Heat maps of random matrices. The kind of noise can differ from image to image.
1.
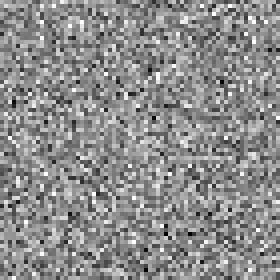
independent entries
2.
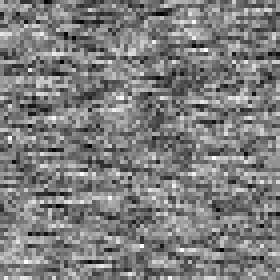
streaked along the rows
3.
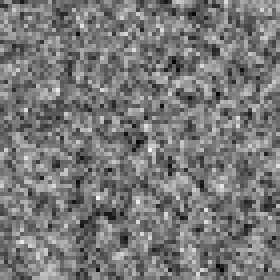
blotchy
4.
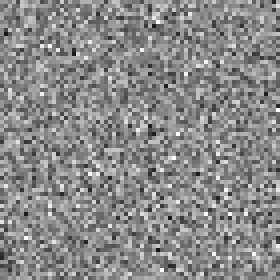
independent entries
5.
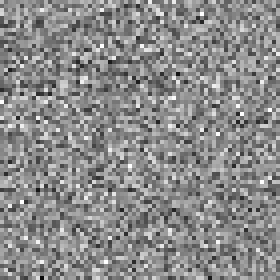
low rank plus noise
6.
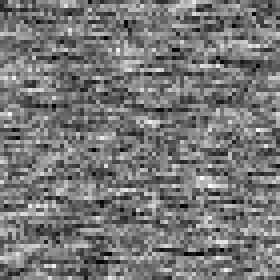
streaked along the rows
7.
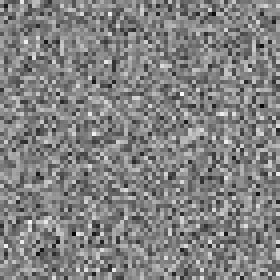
low rank plus noise
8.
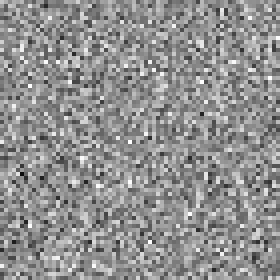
low rank plus noise
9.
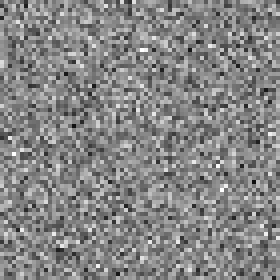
independent entries
